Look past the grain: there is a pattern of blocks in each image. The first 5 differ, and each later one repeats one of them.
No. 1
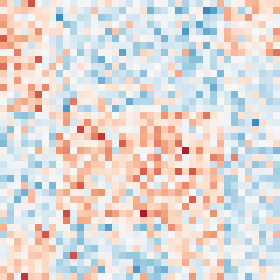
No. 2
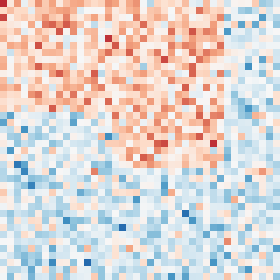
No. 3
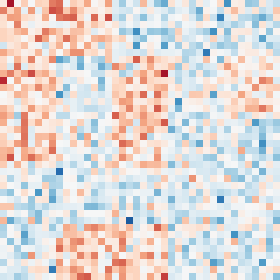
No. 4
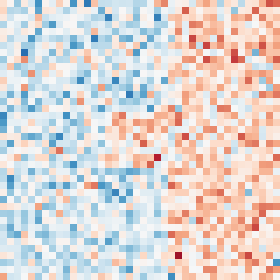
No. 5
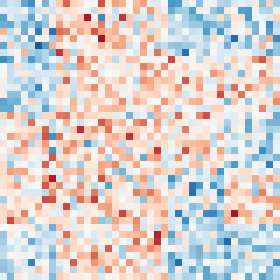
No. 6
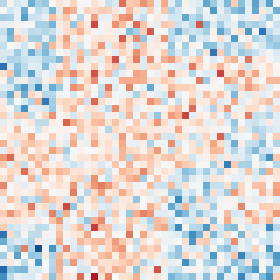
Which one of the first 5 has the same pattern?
5
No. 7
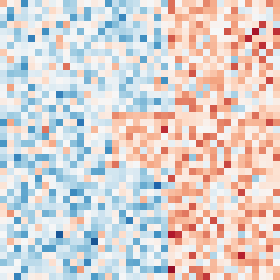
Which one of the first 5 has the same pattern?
4
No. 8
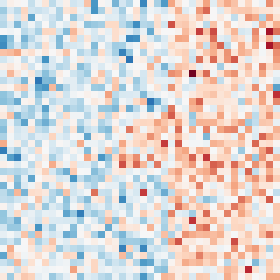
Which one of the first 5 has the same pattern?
4
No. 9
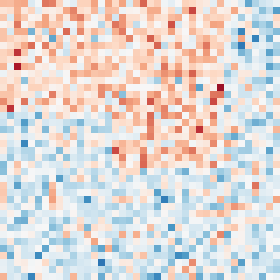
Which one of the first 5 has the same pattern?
2
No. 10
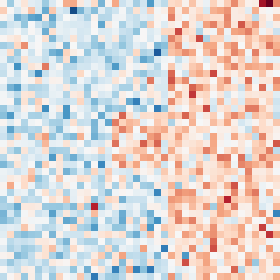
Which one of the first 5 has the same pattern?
4
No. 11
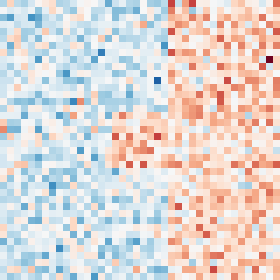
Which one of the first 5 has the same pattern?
4
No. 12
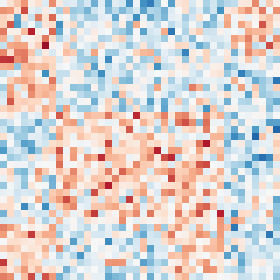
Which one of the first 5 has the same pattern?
1
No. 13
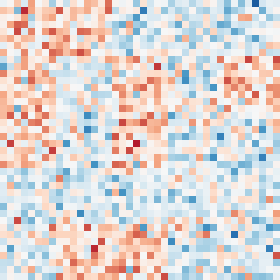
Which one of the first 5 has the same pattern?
3
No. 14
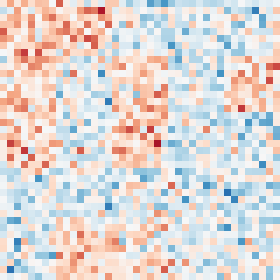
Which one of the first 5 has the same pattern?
3
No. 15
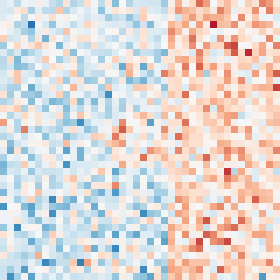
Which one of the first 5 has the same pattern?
4
